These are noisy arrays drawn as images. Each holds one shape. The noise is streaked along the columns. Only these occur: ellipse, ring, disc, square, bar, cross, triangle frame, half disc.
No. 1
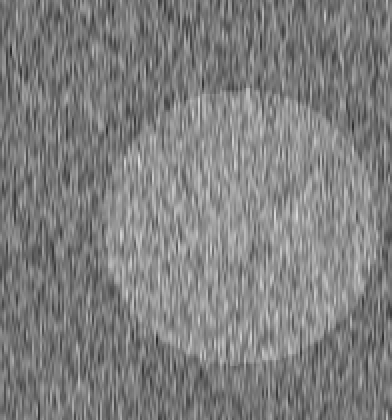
disc
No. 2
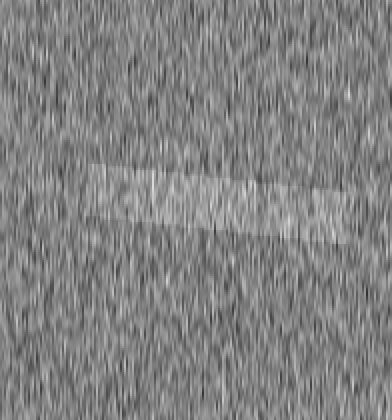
bar
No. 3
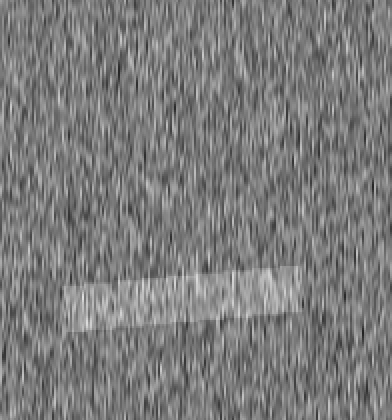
bar
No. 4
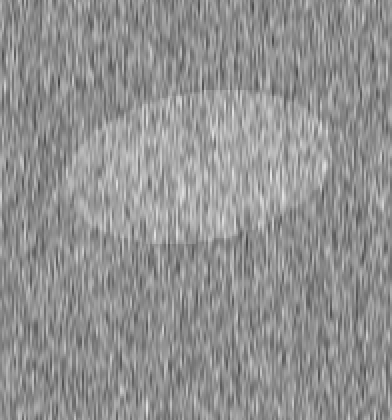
ellipse
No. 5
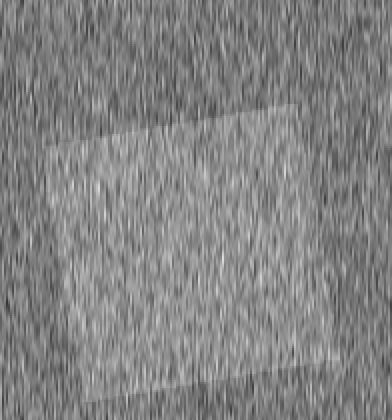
square
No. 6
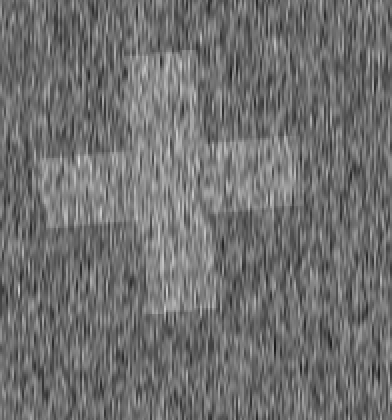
cross
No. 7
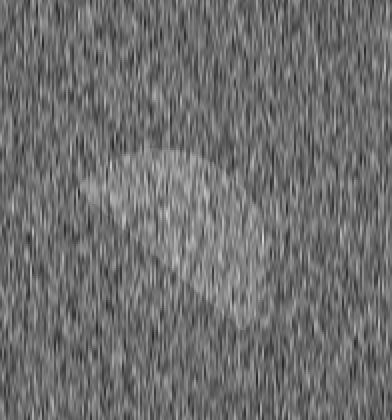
half disc
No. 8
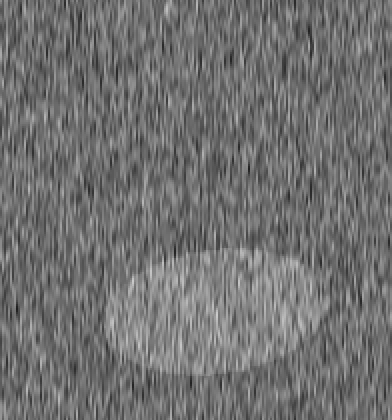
ellipse
